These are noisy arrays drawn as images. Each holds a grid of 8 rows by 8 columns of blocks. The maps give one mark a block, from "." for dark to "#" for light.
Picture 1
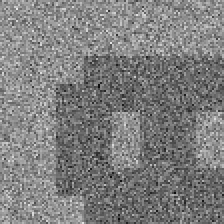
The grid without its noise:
# # # # # # # #
# # # # # # # #
# # # . . . . .
# # . . . . . .
# # . . # . . #
# # . . # . . #
# # . . . . . .
# # # . . . . .
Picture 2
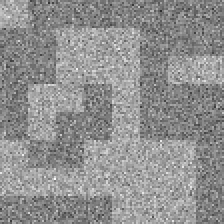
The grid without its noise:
# . . . . . . .
. . # # # . . .
. . # # # . # #
. # # . # . . .
. # . . # . . .
# . . # # # # .
# # # # # # # .
. . . . # # # .
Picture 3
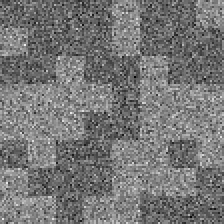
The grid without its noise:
. . . . # . . #
# . . . # . . .
. . # . . # . .
# # # # . # # #
# # # . . # # #
. # . . # # . #
# . . . # # # .
# # . # # . . .
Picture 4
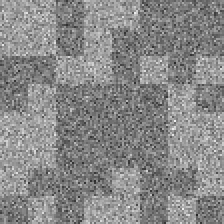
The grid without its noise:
# # . # # . . .
# # . # . . . .
. . # # . # . #
. # . . . . # .
# # . . . . # #
# # . . . . # #
# . . . # . . #
. # . # # . # .
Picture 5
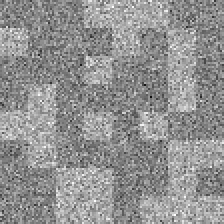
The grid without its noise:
. . . # # # . .
# . . . # . # .
. . . # . . # .
. # . . . . # .
# # . # . # . .
. # . . . . # #
. . # # . . # .
. . # # . # # #
